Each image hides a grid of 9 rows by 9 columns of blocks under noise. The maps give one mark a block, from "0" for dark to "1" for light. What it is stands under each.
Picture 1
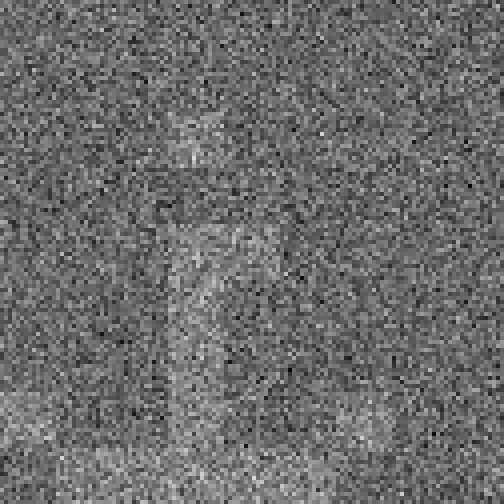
0 0 0 0 0 0 0 0 0
0 0 0 0 0 0 0 0 0
0 0 0 1 0 0 0 0 0
0 0 0 0 0 0 0 0 0
0 0 0 1 1 0 0 0 0
0 0 0 1 0 0 0 0 0
0 0 0 1 0 0 0 0 0
1 0 0 1 0 0 1 0 0
0 1 1 1 1 1 0 0 0
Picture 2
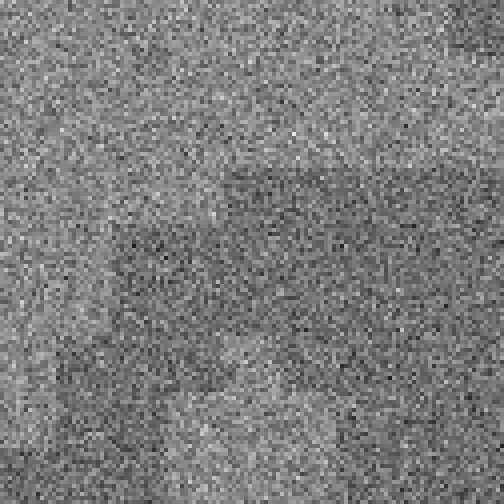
1 1 1 1 1 1 1 1 0
1 1 1 1 1 1 1 1 1
1 1 1 1 1 1 1 1 1
1 1 1 1 0 0 0 0 0
1 1 0 0 0 0 0 0 0
1 1 0 0 0 0 0 0 0
1 0 0 0 1 0 0 0 0
1 0 0 1 1 1 0 0 0
0 0 0 1 1 1 0 0 0
